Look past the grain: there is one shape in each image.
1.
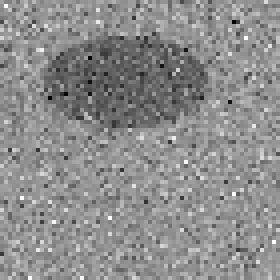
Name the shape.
ellipse
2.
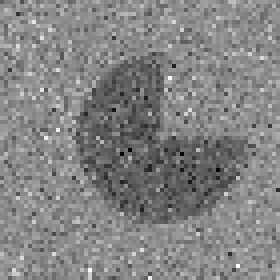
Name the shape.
disc with a wedge cut out
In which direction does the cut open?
up and right
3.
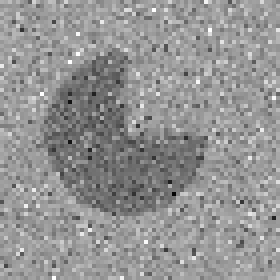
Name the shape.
disc with a wedge cut out
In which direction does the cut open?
up and right
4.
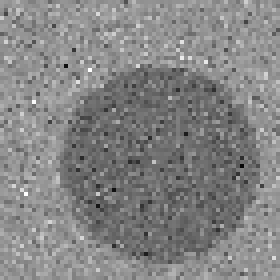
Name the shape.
disc
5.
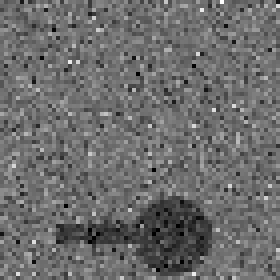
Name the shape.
lollipop
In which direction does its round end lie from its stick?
right
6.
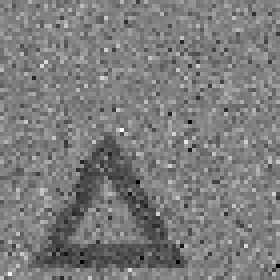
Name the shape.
triangle frame
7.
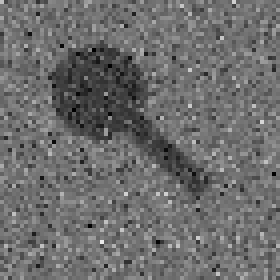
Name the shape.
lollipop
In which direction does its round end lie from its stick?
up and left
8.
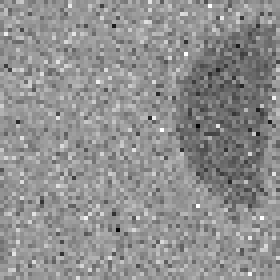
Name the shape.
half disc
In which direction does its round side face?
left
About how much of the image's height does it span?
two thirds
